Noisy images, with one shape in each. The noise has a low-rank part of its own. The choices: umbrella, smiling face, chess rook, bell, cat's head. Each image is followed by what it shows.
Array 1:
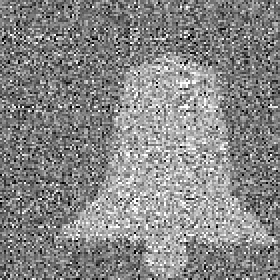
bell
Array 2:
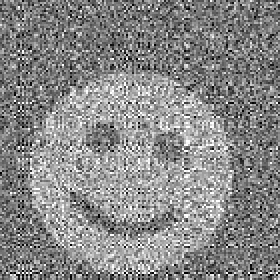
smiling face
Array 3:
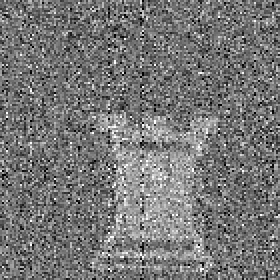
chess rook
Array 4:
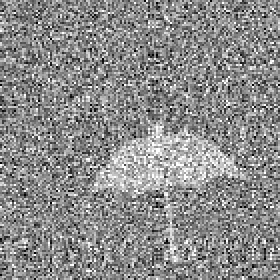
umbrella
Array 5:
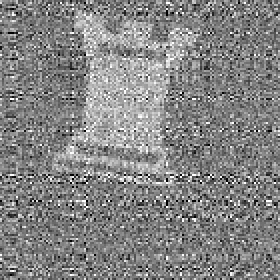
chess rook
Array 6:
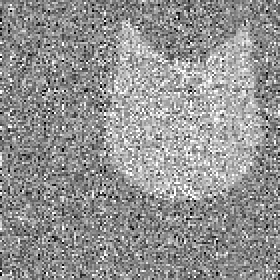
cat's head
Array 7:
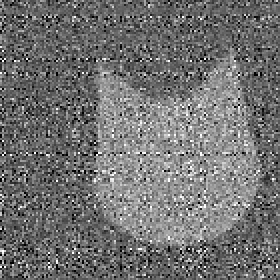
cat's head
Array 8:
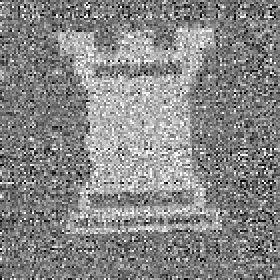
chess rook
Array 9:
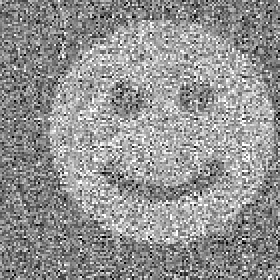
smiling face
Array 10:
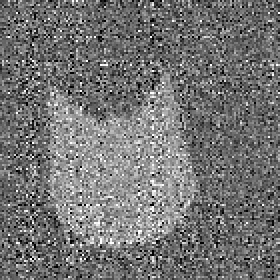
cat's head
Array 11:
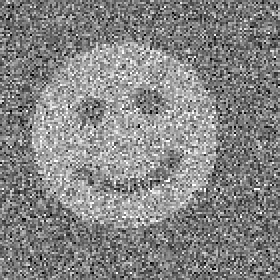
smiling face
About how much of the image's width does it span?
two thirds
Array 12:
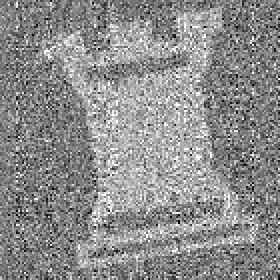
chess rook
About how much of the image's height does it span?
nearly all
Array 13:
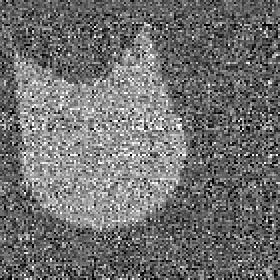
cat's head
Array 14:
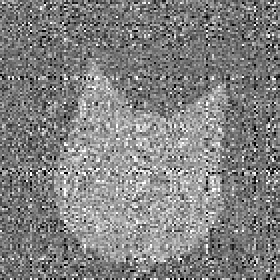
cat's head
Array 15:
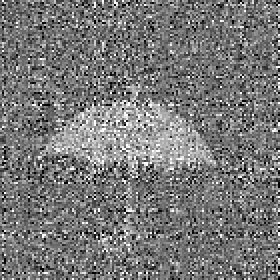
umbrella
